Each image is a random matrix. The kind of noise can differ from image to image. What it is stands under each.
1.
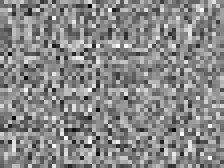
low rank plus noise
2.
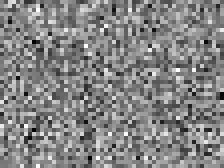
low rank plus noise
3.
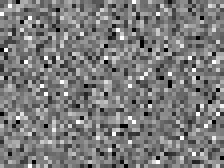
heavy tails
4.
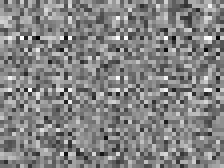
low rank plus noise
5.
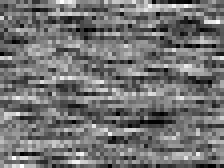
streaked along the rows
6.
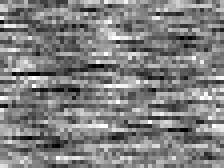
streaked along the rows
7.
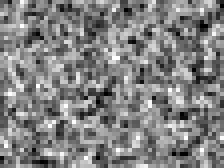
blotchy
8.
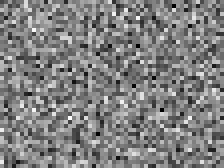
independent entries
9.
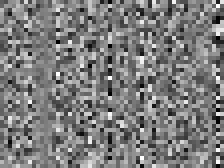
columns of uneven size
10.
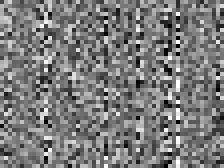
columns of uneven size
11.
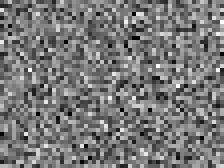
independent entries
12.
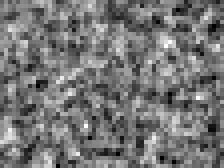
blotchy
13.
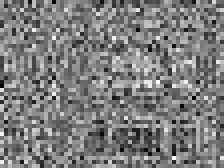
low rank plus noise
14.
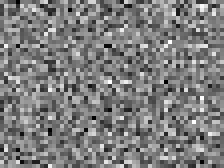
low rank plus noise
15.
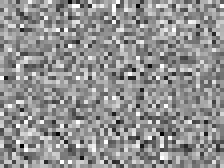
low rank plus noise
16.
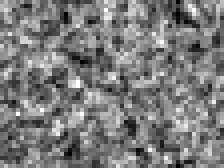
blotchy
